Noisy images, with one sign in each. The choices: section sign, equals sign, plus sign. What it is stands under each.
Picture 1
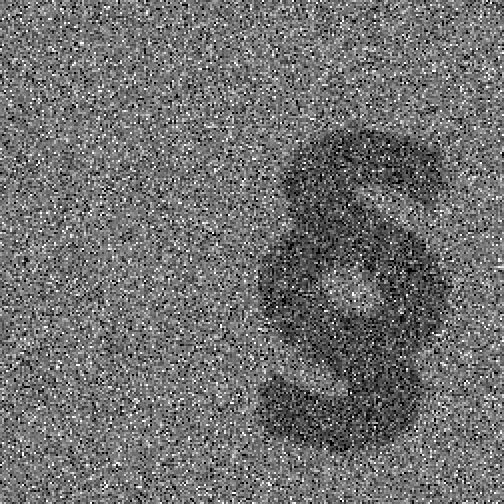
section sign
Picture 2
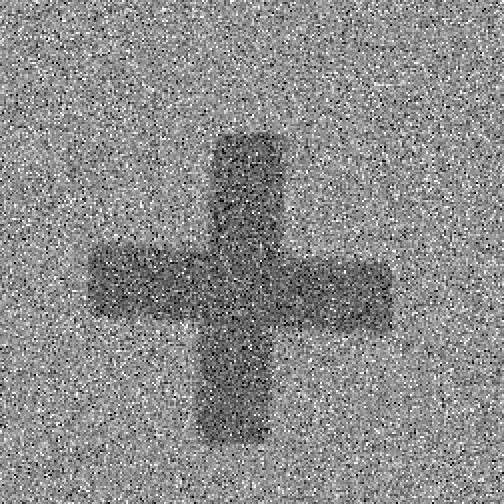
plus sign
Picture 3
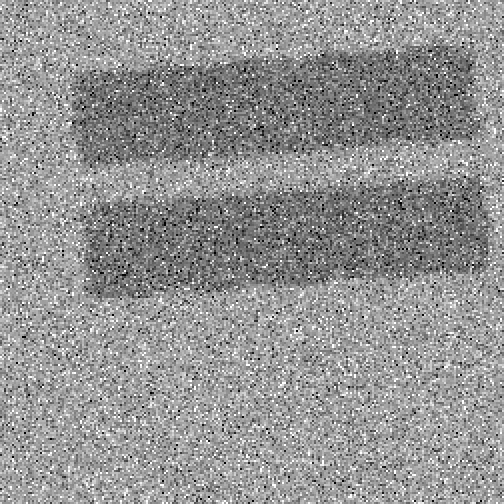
equals sign
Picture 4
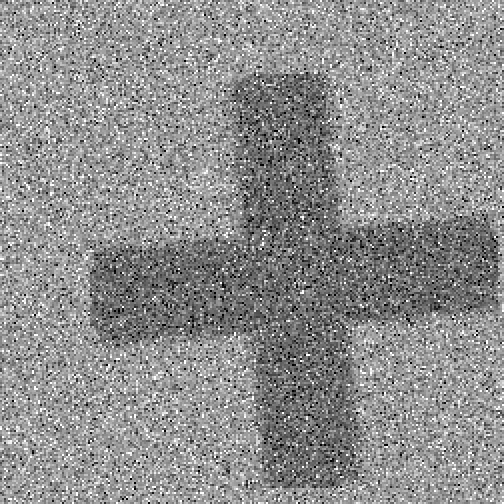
plus sign
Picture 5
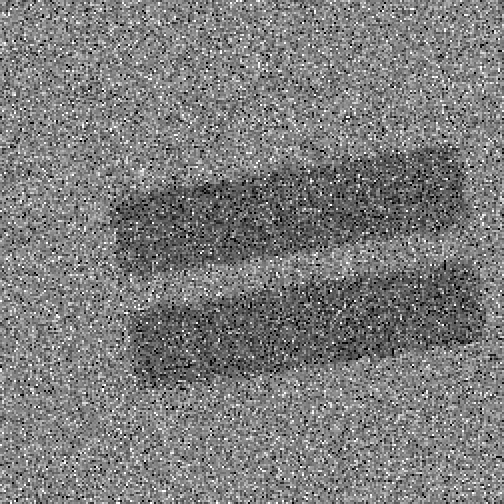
equals sign
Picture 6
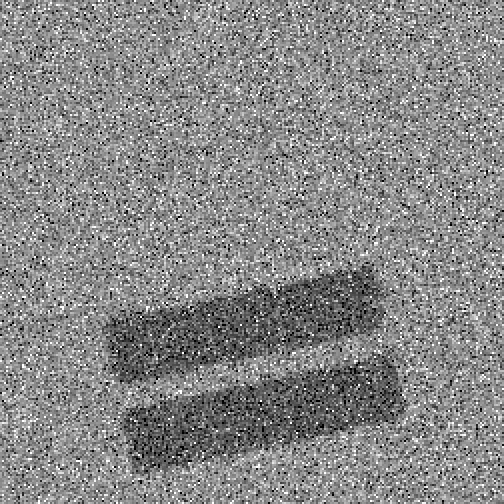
equals sign
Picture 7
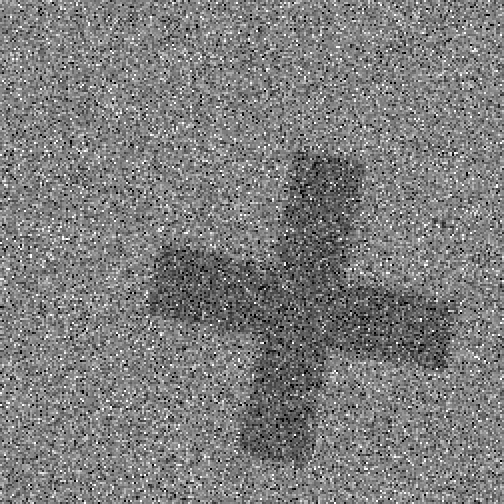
plus sign
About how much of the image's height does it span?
two thirds
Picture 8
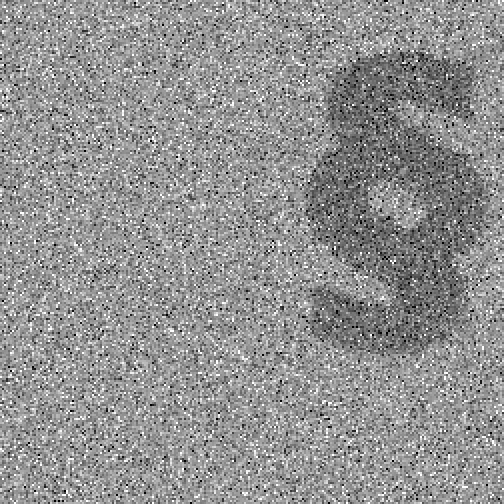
section sign
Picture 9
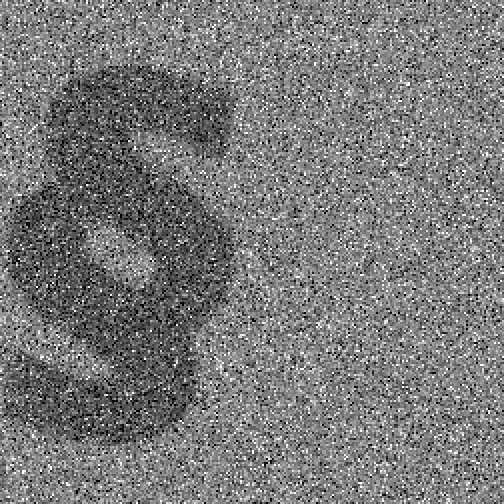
section sign
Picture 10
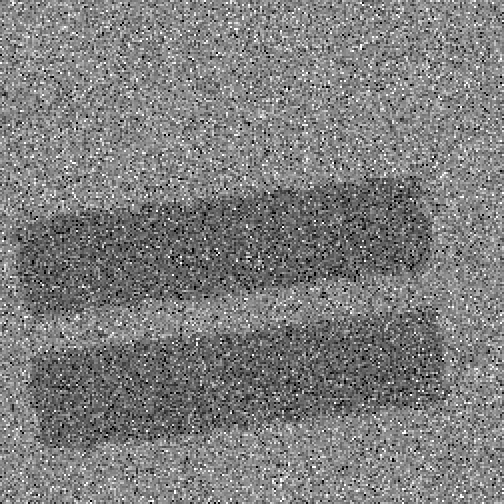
equals sign
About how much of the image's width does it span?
nearly all
